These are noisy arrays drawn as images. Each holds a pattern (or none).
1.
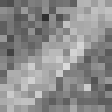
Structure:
a diagonal band
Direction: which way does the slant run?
bottom left to top right
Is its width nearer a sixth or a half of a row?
a half
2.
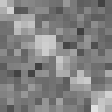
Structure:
blocks along the diagonal
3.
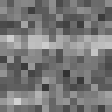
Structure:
bands of rows
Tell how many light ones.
2
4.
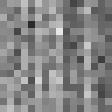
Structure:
bands of columns
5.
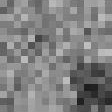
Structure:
one block
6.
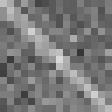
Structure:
a diagonal band
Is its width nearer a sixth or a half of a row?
a sixth
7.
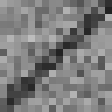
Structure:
a diagonal band
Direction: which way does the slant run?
bottom left to top right
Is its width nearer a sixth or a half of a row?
a sixth
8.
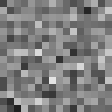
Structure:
only noise
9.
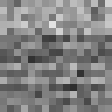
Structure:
bands of rows
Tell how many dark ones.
5
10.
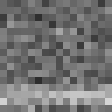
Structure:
one band of rows
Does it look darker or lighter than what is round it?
lighter
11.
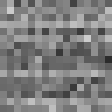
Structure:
bands of rows
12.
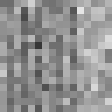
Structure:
bands of columns
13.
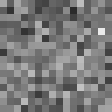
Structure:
only noise
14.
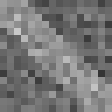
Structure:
a diagonal band
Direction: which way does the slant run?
top left to bottom right
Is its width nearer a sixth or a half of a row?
a half
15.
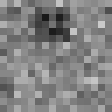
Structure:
one block
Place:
top middle
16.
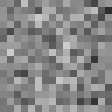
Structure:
only noise
